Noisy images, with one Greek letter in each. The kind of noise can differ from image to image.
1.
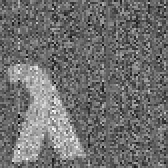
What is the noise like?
columns of uneven size
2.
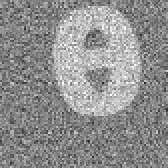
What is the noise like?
low rank plus noise
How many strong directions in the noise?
two
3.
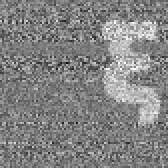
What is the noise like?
rows of uneven size
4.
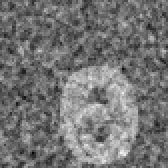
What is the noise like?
blotchy
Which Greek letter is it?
theta
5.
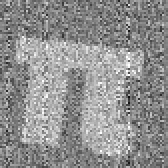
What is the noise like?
columns of uneven size
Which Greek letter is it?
pi
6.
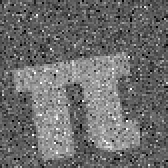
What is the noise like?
heavy tails
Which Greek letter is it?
pi
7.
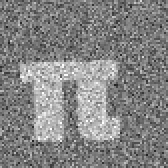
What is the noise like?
independent entries
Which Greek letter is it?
pi
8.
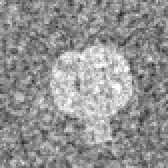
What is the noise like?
blotchy
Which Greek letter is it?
phi
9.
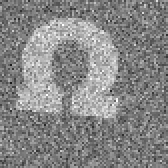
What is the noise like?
independent entries
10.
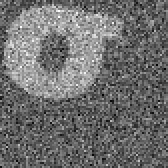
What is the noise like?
independent entries
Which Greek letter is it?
sigma
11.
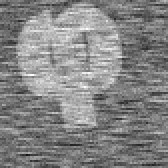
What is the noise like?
streaked along the rows
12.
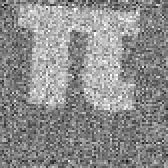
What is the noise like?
low rank plus noise
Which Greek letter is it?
pi
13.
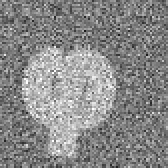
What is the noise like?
low rank plus noise
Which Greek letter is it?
phi
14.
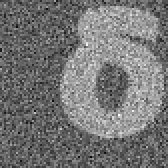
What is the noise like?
independent entries
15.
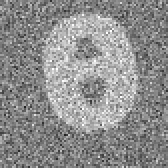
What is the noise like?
independent entries
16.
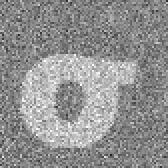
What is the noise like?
low rank plus noise
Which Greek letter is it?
sigma
